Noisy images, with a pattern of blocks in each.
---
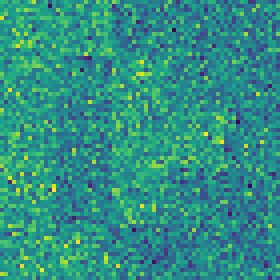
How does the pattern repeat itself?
top and bottom mirror each other
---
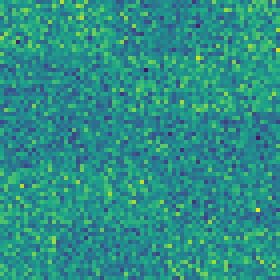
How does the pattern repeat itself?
the same after a half turn
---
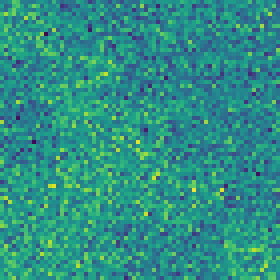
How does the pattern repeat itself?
mirrored about the diagonal from the bottom left
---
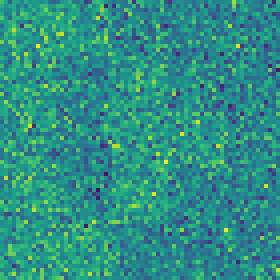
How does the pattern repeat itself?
top and bottom mirror each other
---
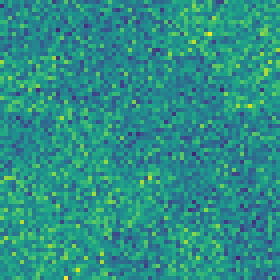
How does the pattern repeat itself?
mirrored about the diagonal from the bottom left
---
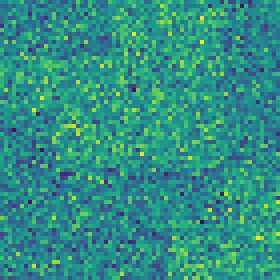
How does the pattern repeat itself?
no symmetry
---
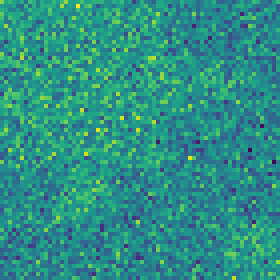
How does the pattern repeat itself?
mirrored about the diagonal from the top left
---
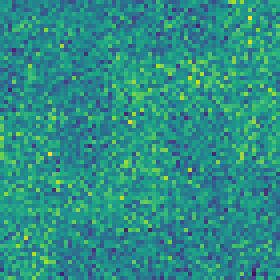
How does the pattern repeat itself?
the same after a half turn
